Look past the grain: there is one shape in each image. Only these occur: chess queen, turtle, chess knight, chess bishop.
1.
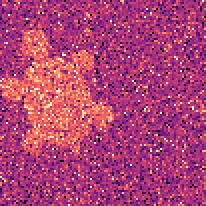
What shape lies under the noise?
turtle
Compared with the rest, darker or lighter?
lighter
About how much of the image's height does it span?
two thirds
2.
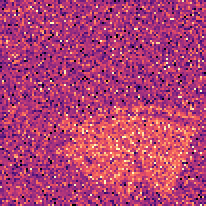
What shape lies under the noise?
chess knight
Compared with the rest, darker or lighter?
lighter
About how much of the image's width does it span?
two thirds
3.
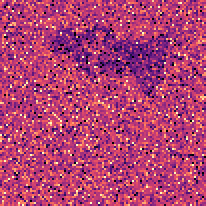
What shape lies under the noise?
chess bishop
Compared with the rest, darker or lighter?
darker
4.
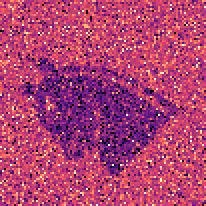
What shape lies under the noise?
chess knight
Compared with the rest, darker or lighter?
darker
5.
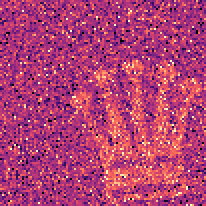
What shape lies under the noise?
chess queen
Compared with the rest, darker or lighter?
lighter
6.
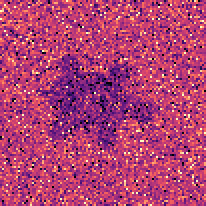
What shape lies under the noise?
turtle
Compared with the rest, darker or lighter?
darker
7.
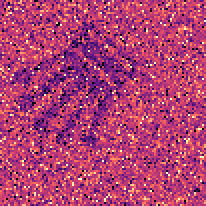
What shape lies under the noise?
chess queen
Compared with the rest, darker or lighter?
darker
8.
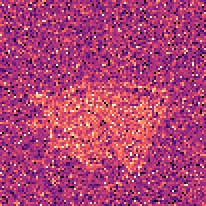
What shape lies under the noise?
chess knight
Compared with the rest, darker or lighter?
lighter
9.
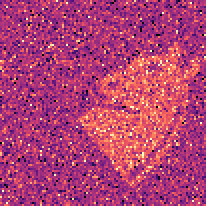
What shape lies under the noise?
chess knight
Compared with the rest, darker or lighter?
lighter
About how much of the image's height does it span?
two thirds
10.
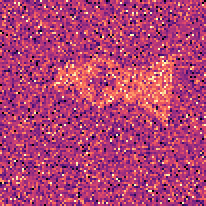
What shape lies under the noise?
chess bishop
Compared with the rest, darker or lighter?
lighter
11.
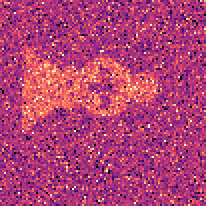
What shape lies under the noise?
chess bishop
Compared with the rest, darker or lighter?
lighter
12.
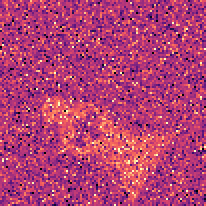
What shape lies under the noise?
chess bishop
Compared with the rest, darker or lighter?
lighter
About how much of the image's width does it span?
two thirds
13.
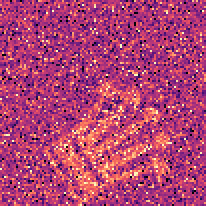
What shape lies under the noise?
chess queen
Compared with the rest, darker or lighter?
lighter
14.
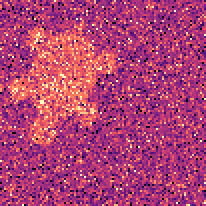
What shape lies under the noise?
turtle
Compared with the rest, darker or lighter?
lighter
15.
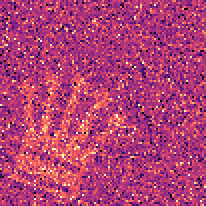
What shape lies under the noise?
chess queen
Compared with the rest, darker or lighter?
lighter
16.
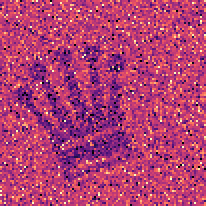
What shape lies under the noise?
chess queen
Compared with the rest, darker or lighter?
darker
